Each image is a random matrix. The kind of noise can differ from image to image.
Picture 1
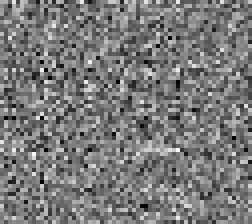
low rank plus noise
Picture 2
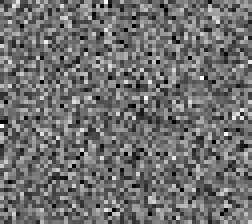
independent entries
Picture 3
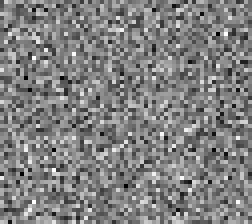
independent entries
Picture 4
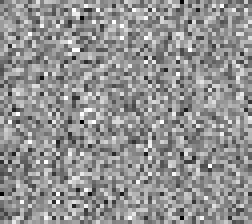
low rank plus noise
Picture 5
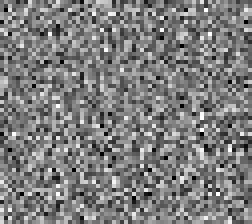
low rank plus noise
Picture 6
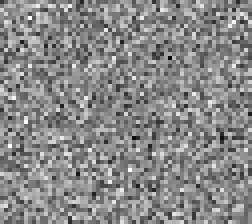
independent entries
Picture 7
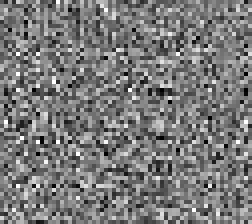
low rank plus noise
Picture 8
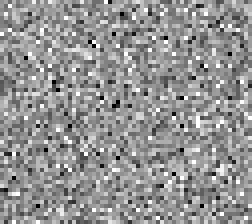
heavy tails
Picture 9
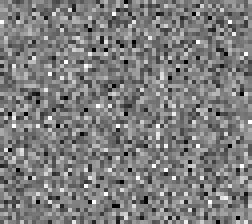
heavy tails
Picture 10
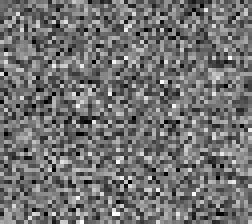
low rank plus noise
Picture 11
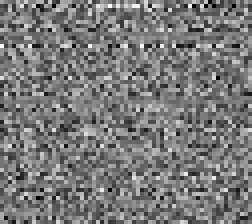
rows of uneven size
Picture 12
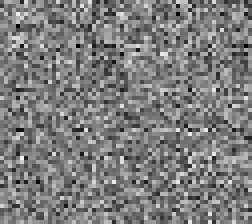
low rank plus noise
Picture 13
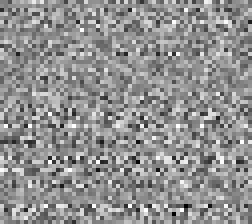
rows of uneven size
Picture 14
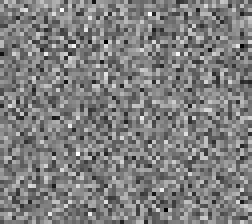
low rank plus noise
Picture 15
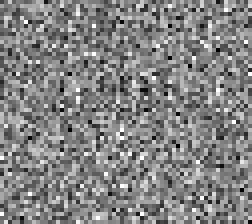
low rank plus noise
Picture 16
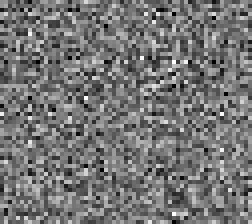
low rank plus noise
